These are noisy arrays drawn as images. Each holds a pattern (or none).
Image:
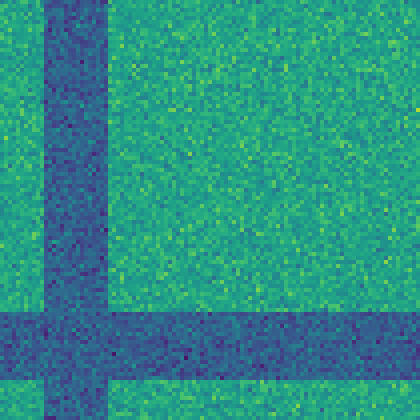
bands of rows crossing bands of columns
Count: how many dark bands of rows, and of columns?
1 and 1
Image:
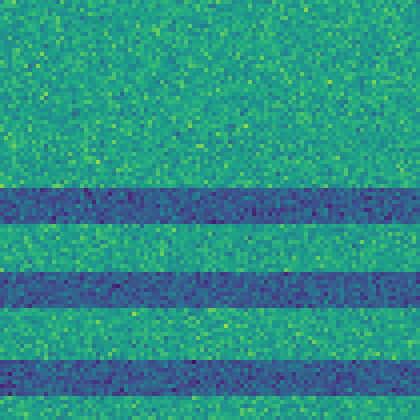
bands of rows
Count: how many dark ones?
3
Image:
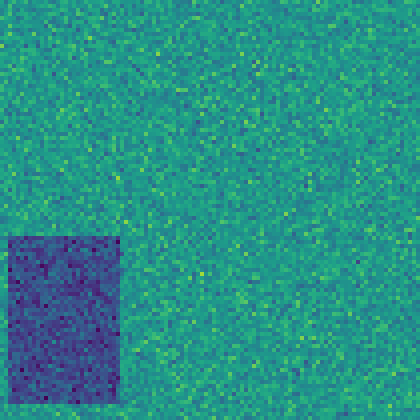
one block
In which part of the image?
bottom left
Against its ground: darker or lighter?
darker
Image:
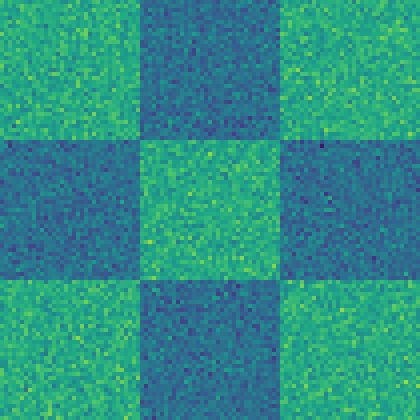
a checkerboard
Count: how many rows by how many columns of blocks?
3 by 3
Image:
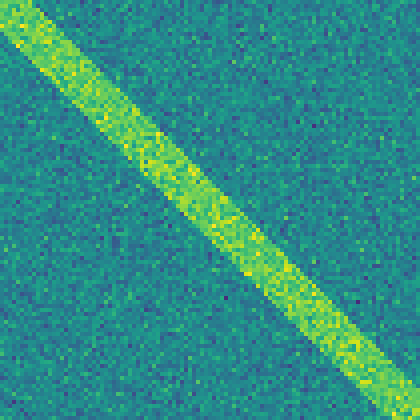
a diagonal band
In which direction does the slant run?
top left to bottom right
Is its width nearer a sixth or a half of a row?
a sixth
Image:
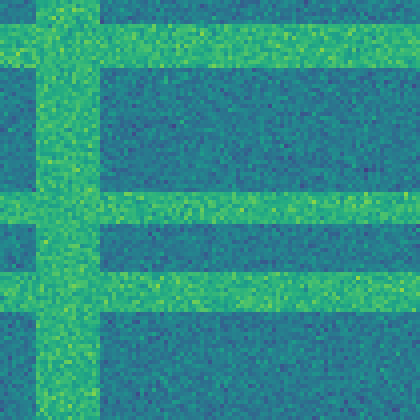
bands of rows crossing bands of columns
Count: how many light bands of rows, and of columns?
3 and 1
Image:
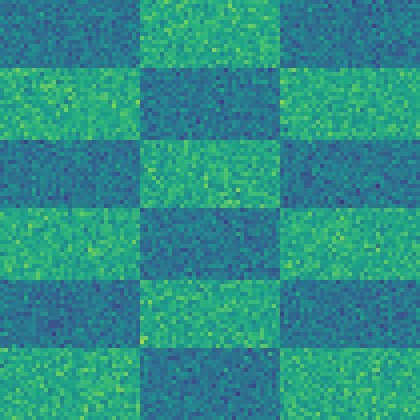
a checkerboard
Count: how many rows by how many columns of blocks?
6 by 3
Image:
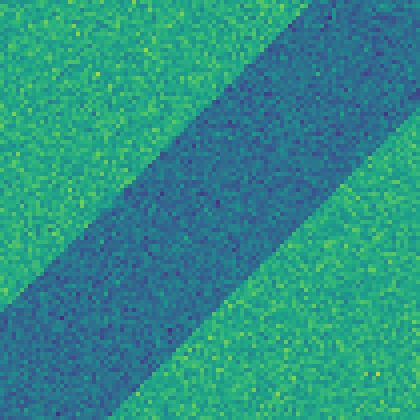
a diagonal band
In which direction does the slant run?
bottom left to top right
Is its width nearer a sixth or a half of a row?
a half
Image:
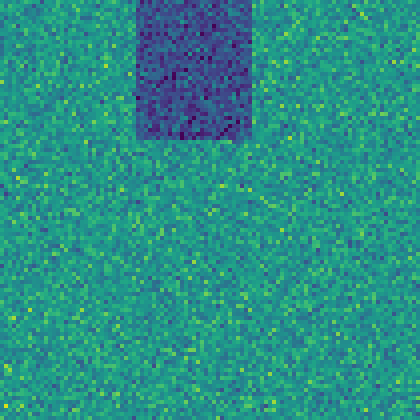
one block
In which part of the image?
top middle
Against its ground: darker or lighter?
darker
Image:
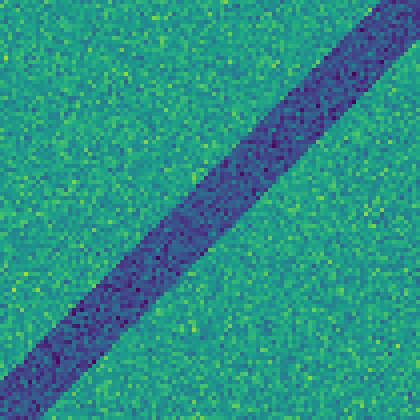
a diagonal band
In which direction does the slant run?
bottom left to top right
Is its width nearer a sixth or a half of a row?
a sixth
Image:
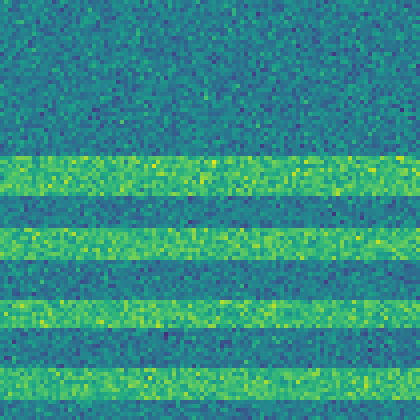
bands of rows
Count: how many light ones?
4
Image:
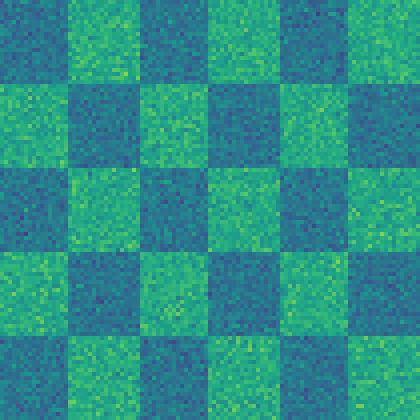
a checkerboard
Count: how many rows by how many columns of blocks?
5 by 6
